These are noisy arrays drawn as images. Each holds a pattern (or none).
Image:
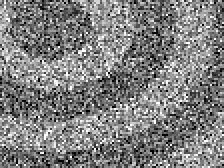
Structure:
rings round one point
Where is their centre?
top left
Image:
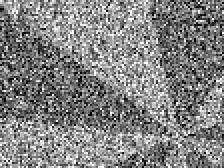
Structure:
spokes from one point
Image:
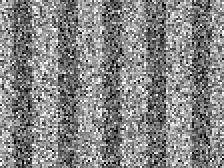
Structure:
vertical stripes
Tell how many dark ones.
5
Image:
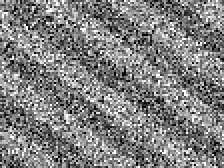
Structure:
diagonal stripes
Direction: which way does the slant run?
top left to bottom right
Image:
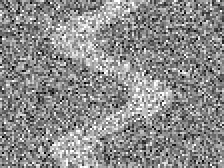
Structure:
a wavy band
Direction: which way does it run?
top to bottom
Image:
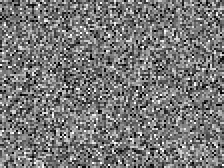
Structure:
only noise
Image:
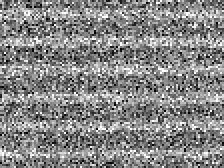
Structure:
horizontal stripes
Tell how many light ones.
6
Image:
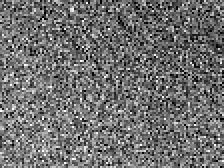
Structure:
a smooth slope
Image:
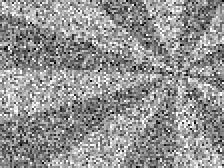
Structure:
spokes from one point
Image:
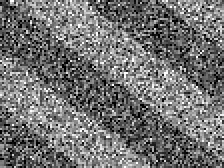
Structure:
diagonal stripes
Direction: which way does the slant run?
top left to bottom right
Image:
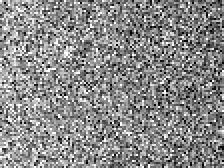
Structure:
a smooth slope
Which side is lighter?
left
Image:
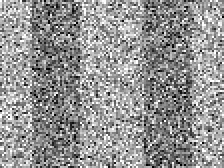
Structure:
vertical stripes
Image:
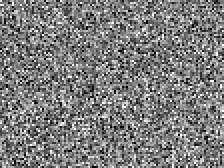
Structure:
only noise
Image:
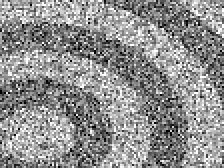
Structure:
rings round one point
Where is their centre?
bottom left
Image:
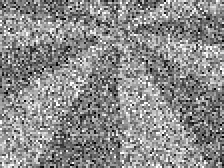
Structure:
spokes from one point
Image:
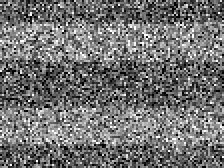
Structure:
horizontal stripes
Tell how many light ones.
2
